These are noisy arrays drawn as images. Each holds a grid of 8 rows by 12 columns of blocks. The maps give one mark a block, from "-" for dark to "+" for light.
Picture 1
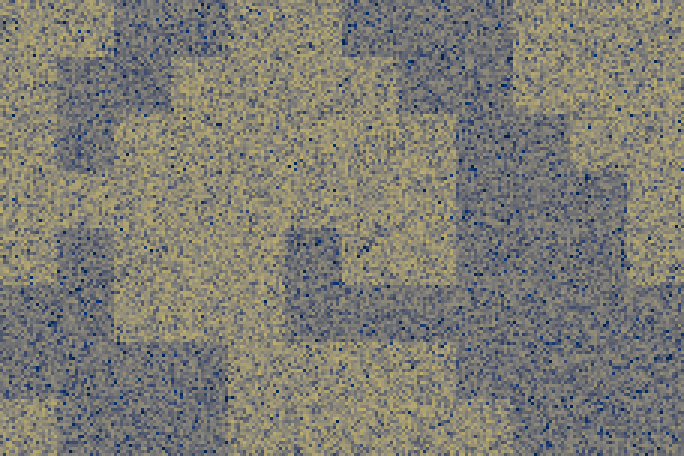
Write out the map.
++--++---+++
+--++++--+++
+-++++++--++
++++++++---+
+-+++-++---+
--+++-------
----++++----
+---+++++---
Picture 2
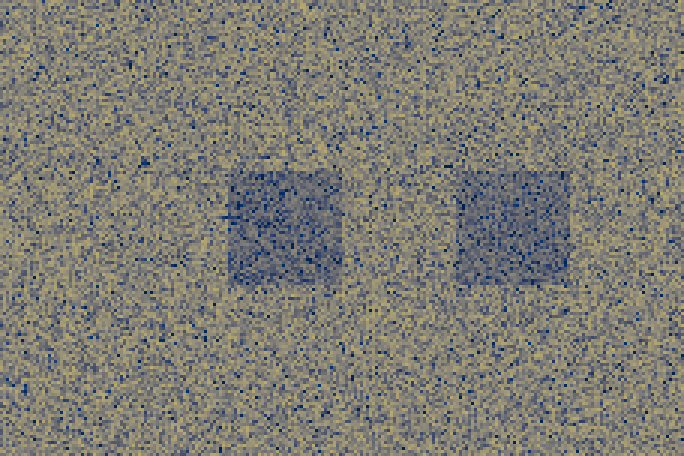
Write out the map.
++++++++++++
++++++++++++
++++++++++++
++++--++--++
++++--++--++
++++++++++++
++++++++++++
++++++++++++
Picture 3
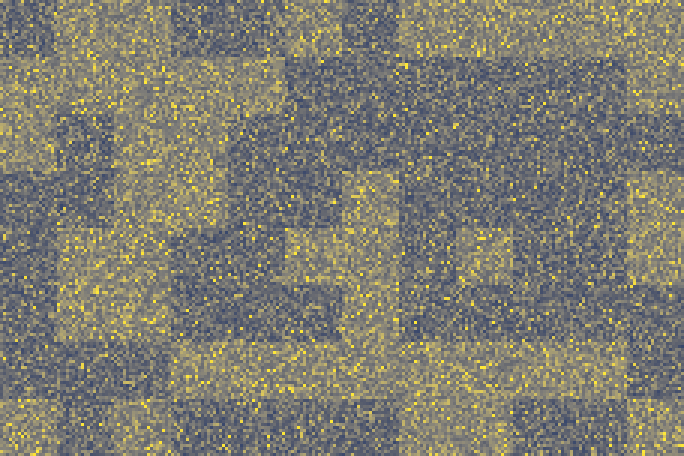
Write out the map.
-++--+-+++++
+++++------+
+-++--------
--++--+----+
-++--++-+--+
-++---+-----
---++++++++-
+-+----++--+
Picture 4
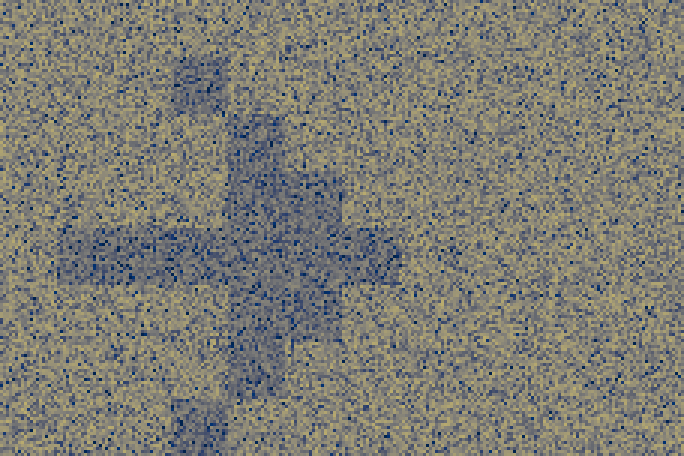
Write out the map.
++++++++++++
+++-++++++++
++++-+++++++
++++--++++++
+------+++++
++++--++++++
++++-+++++++
+++-++++++++
